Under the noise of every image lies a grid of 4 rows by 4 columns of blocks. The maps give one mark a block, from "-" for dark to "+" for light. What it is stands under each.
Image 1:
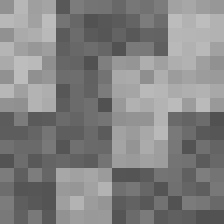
+--+
+-++
--+-
-+--
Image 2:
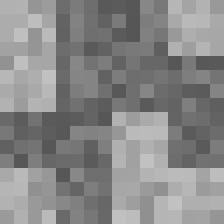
+--+
+---
--+-
+-++
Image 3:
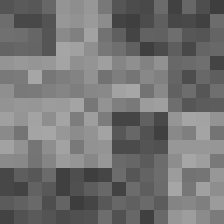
-+--
+++-
++-+
---+
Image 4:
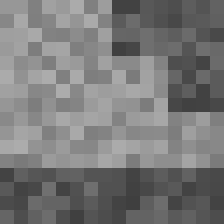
++--
+++-
++++
----
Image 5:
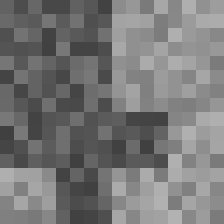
--++
--++
---+
+-++
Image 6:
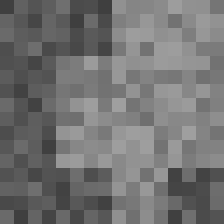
--++
-+++
-+++
--+-
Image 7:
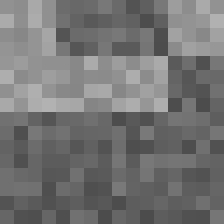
+--+
+++-
----
----
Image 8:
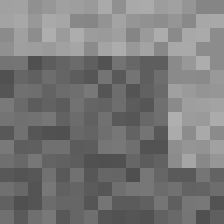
++++
---+
---+
----
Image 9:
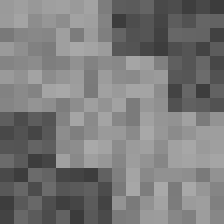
++--
+++-
-+++
--++
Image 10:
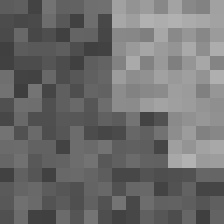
--++
--++
---+
----
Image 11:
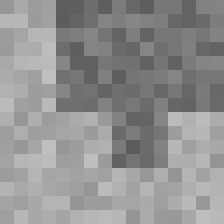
+---
+---
++-+
++++
